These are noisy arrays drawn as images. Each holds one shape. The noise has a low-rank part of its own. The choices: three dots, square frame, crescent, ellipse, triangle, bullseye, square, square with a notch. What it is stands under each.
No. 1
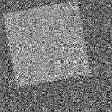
light square
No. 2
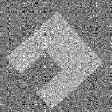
light square with a notch
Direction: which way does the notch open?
down and left
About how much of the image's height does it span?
nearly all
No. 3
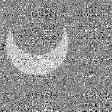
light crescent
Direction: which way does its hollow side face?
up
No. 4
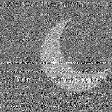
light crescent
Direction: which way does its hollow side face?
up and right
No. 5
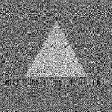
light triangle
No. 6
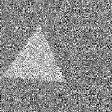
light triangle
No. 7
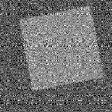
light square
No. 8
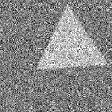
light triangle
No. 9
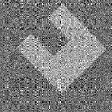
light square with a notch
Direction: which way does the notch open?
up and left
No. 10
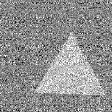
light triangle
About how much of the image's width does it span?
two thirds
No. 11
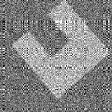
light square with a notch
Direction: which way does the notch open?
up and left
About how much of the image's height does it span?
nearly all
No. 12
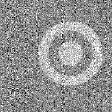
light bullseye
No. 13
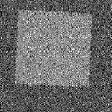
light square
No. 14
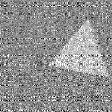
light triangle
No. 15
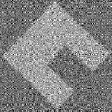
light square with a notch
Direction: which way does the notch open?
down and right
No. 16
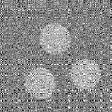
light three dots
